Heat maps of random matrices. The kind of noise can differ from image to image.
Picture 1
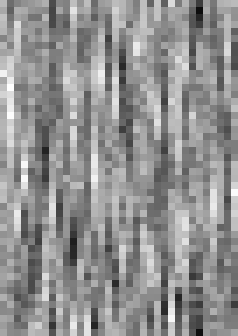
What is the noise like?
streaked along the columns
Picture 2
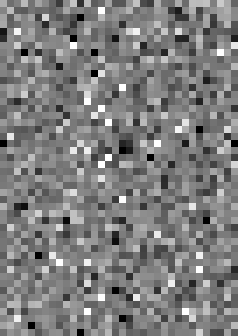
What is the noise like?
heavy tails
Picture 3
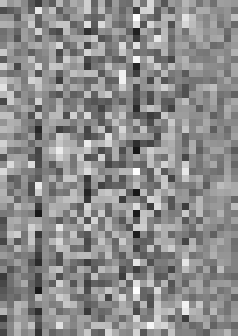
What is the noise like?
columns of uneven size
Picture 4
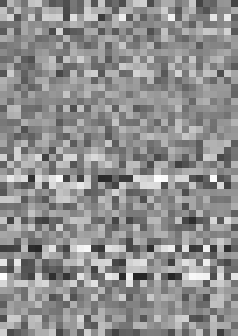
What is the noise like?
rows of uneven size
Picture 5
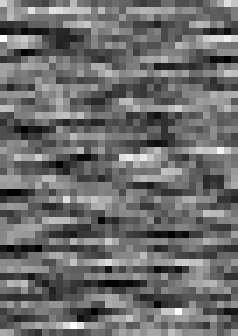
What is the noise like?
streaked along the rows
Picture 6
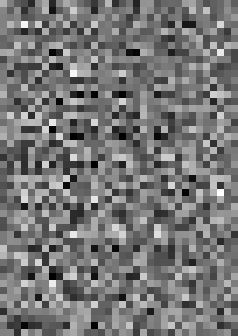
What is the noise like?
low rank plus noise
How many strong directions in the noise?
three or four
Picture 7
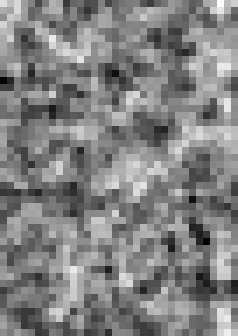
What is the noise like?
blotchy
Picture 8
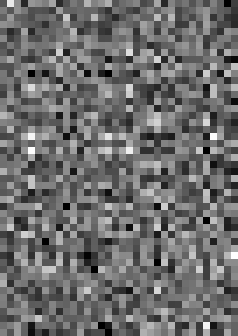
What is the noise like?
low rank plus noise
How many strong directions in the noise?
two
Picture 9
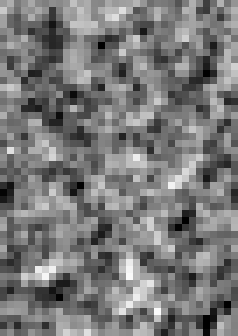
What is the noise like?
blotchy
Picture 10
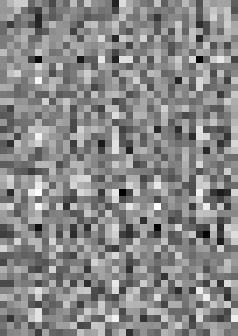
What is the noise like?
low rank plus noise
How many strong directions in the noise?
two
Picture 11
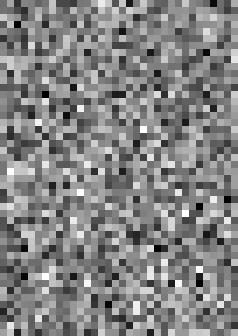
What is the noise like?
independent entries
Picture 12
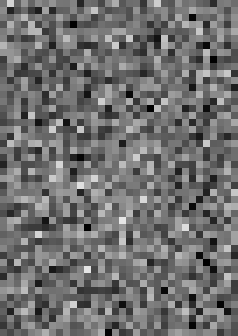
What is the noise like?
independent entries
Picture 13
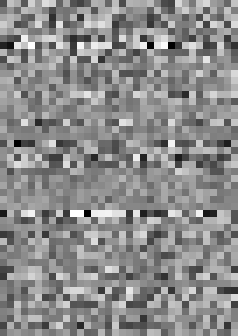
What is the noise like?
rows of uneven size
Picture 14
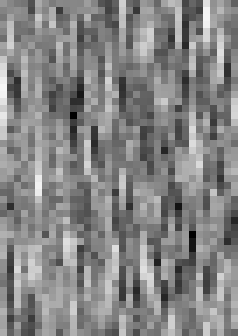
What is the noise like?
streaked along the columns
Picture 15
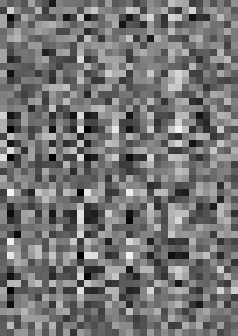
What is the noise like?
low rank plus noise
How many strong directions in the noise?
one
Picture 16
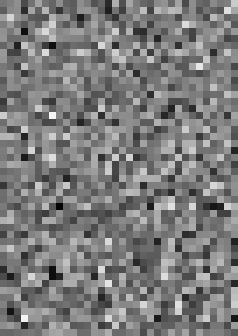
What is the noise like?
low rank plus noise
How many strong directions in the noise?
five to eight
